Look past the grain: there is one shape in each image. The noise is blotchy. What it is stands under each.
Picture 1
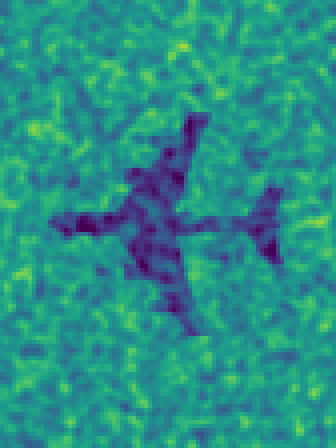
dark airplane
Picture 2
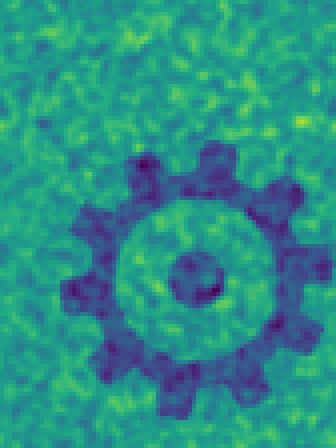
dark gear
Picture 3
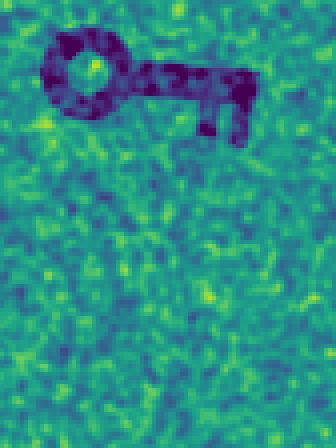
dark key
